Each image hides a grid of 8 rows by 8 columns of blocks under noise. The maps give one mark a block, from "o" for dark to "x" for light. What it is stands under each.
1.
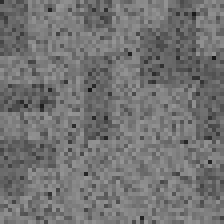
o x x o x x o x
o x x x x o o x
x x x o x o o o
o o x o x x x o
x x x o x x x o
o o x x x x x x
o x x x x x x o
x x x x x x x x
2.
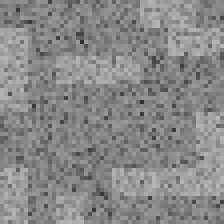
o o o o o x x o
x o o o o o x x
x o x x x o o o
x o o o o o o o
o o o o o o o x
o o o o o o o x
x o o o x x x x
x o x o o o o o
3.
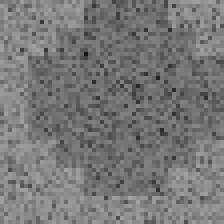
x x x o o o x x
x x o o o o o x
x o o o o o o o
x o o o o o o o
x o o o o o o o
x x o o o o o x
x x x o o o x x
x x x x x x x x
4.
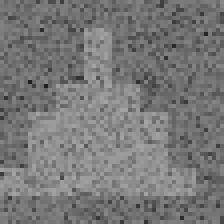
o o o o o o o o
o o o x o o o o
o o o x o o o o
o o x x x o o o
o x x x x x o o
o x x x x x o o
x x x x x x x o
o o o o o o o o
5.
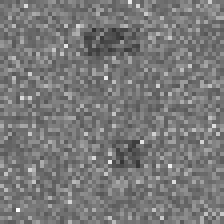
x x x x x x x x
x x x o o x x x
x x x x x x x x
x x x x x x x x
x x x x x x x x
x x x x o x x x
x x x x x x x x
x x x x x x x x
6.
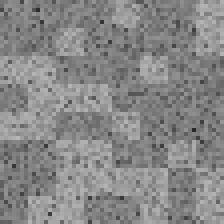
o o o o x o o x
o o x o o o o x
x x o o o x o o
o x x x o o o o
x x o o x o o o
o o x x o o x o
o o x x x x o x
o x x o o x o x
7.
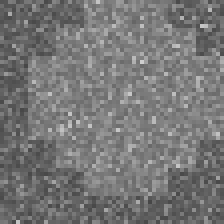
o o o x x x o o
o o x x x x x o
o x x x x x x x
o x x x x x x x
o x x x x x x x
o o x x x x x o
o o o x x x o o
o o o o o o o o
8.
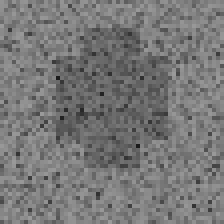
x x x x x x x x
x x x o o x x x
x x o o o o x x
x x o o o o x x
x x o o o o x x
x x x o o x x x
x x x x x x x x
x x x x x x x x
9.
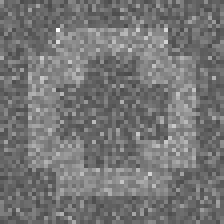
o o o o o o o o
o o x x x x o o
o x x o o x x o
o x o o o o x o
o x o o o o x o
o x x o o x x o
o o x x x x o o
o o o o o o o o
